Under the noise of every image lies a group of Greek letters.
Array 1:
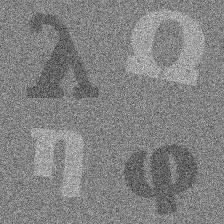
top left: dark lambda; top right: light omega; bottom left: light eta; bottom right: dark phi
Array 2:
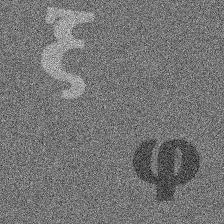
top left: light xi; bottom right: dark phi
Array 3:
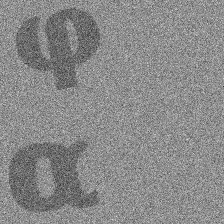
top left: dark phi; bottom left: dark alpha
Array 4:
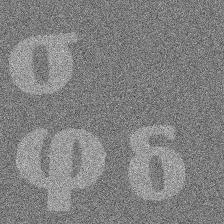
top left: light sigma; bottom left: light phi; bottom right: light delta
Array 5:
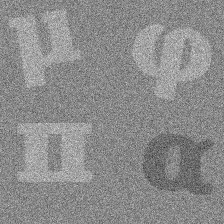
top left: light mu; top right: light phi; bottom left: light pi; bottom right: dark alpha
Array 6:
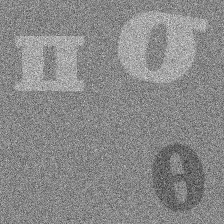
top left: light pi; top right: light sigma; bottom right: dark theta
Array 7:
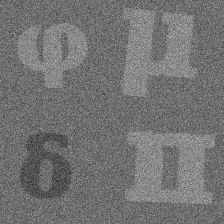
top left: light phi; top right: light mu; bottom left: dark delta; bottom right: light pi
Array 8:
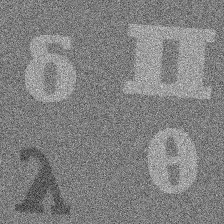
top left: light delta; top right: light pi; bottom left: dark lambda; bottom right: light theta
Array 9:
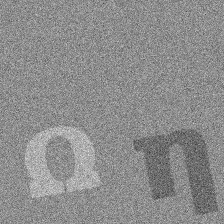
bottom left: light omega; bottom right: dark eta
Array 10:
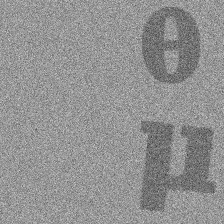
top right: dark theta; bottom right: dark mu
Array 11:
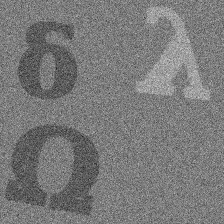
top left: dark delta; top right: light lambda; bottom left: dark omega
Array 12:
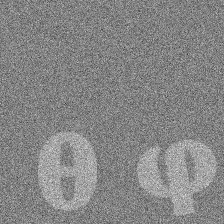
bottom left: light theta; bottom right: light phi
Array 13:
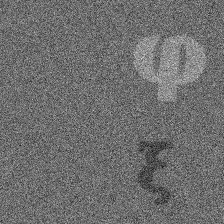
top right: light phi; bottom right: dark xi
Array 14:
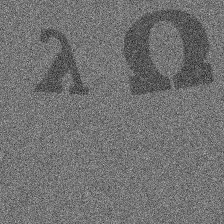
top left: dark lambda; top right: dark omega
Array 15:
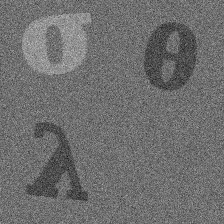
top left: light sigma; top right: dark theta; bottom left: dark lambda
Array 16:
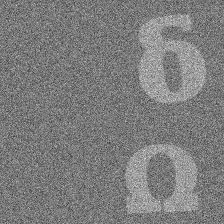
top right: light delta; bottom right: light omega
